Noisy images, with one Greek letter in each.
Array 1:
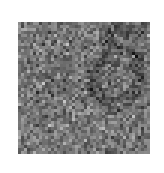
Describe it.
dark delta
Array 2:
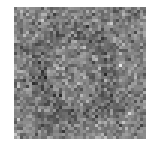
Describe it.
dark omega
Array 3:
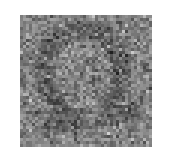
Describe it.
dark omega
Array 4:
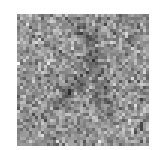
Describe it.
dark lambda
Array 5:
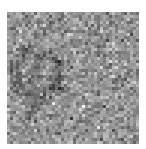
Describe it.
dark phi
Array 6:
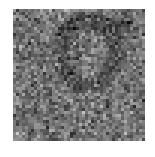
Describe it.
dark sigma
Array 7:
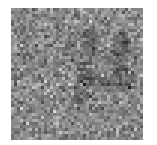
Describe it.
dark mu
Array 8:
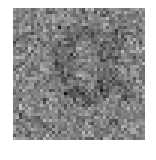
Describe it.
dark alpha
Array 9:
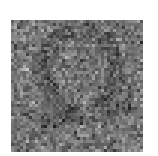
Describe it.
dark omega
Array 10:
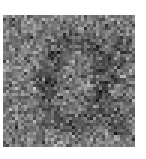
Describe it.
dark alpha
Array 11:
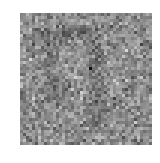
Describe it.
dark eta
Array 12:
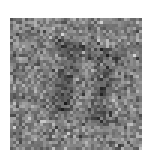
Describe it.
dark pi
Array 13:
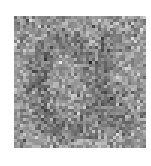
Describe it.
dark alpha
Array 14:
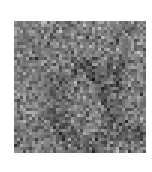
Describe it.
dark alpha
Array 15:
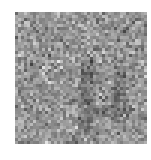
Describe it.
dark mu
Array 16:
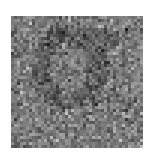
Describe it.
dark sigma
